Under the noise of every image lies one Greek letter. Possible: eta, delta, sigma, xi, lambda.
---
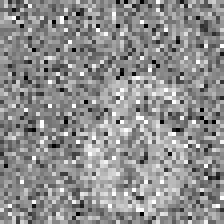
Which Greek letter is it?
delta
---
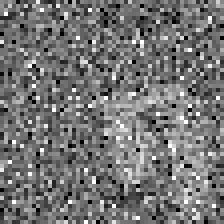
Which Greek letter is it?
eta
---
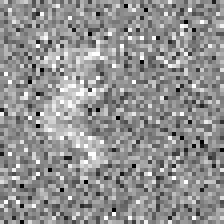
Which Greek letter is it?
xi
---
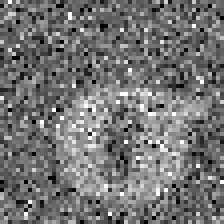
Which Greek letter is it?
sigma
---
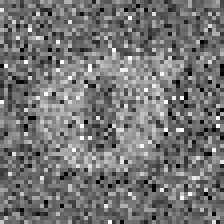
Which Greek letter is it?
sigma
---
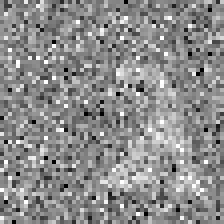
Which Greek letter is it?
lambda
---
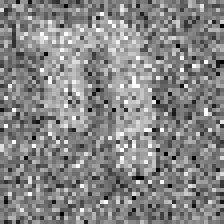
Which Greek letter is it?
eta
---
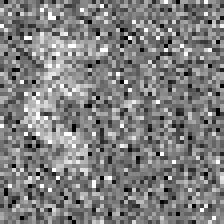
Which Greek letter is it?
xi
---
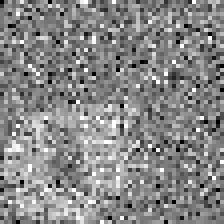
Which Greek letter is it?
sigma
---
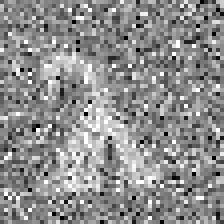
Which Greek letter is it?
lambda
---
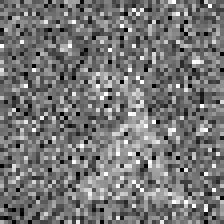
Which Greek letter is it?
lambda
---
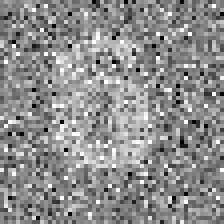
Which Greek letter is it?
delta
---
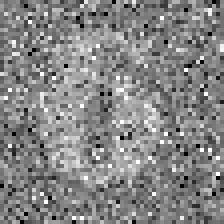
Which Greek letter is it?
delta
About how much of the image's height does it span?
two thirds
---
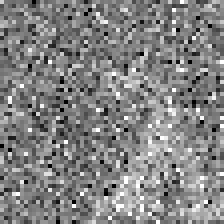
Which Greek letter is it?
lambda
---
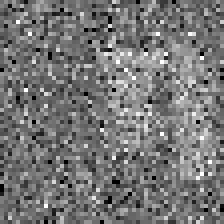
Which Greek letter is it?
eta
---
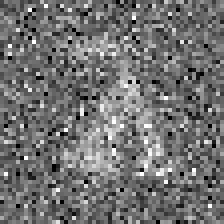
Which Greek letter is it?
lambda
